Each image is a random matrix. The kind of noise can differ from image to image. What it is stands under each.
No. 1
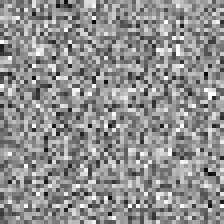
low rank plus noise
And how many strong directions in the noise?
five to eight
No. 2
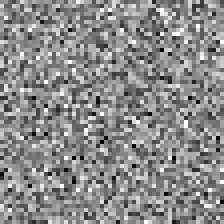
independent entries
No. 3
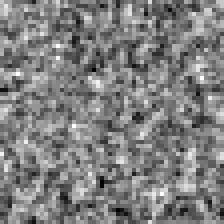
blotchy
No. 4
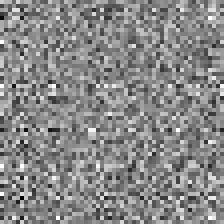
low rank plus noise
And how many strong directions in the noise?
two
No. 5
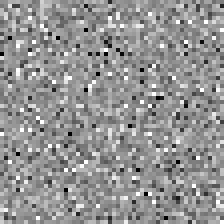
heavy tails
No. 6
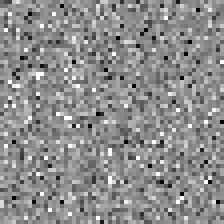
heavy tails
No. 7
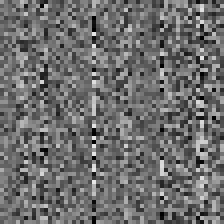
columns of uneven size
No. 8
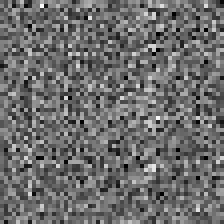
low rank plus noise
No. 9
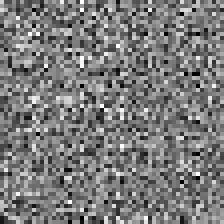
low rank plus noise
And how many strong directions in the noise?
five to eight
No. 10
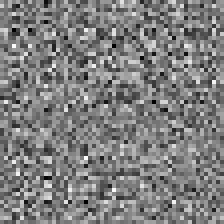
low rank plus noise
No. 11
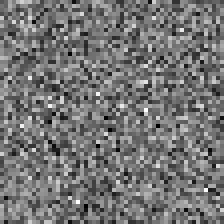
independent entries
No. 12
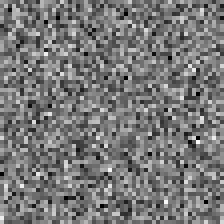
independent entries
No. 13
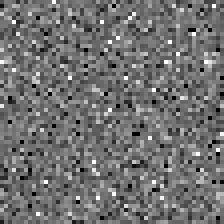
heavy tails
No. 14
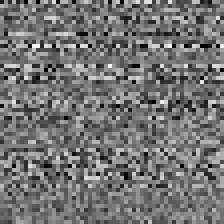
rows of uneven size
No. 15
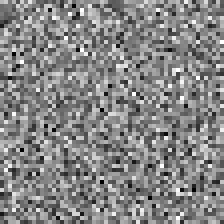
independent entries
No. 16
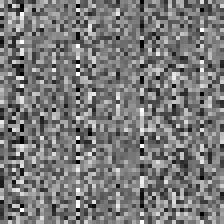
columns of uneven size
